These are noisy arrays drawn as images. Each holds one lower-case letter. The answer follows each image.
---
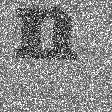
n
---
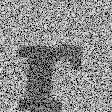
r
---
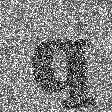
q
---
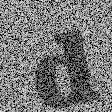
d
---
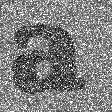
a
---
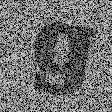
g
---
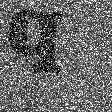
q
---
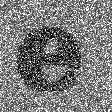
e
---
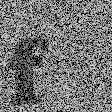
f
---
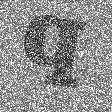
q
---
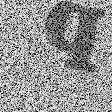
q
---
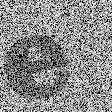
e
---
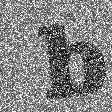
b
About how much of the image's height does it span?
two thirds
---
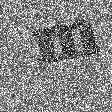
m
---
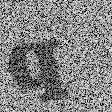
q
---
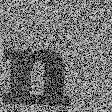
n
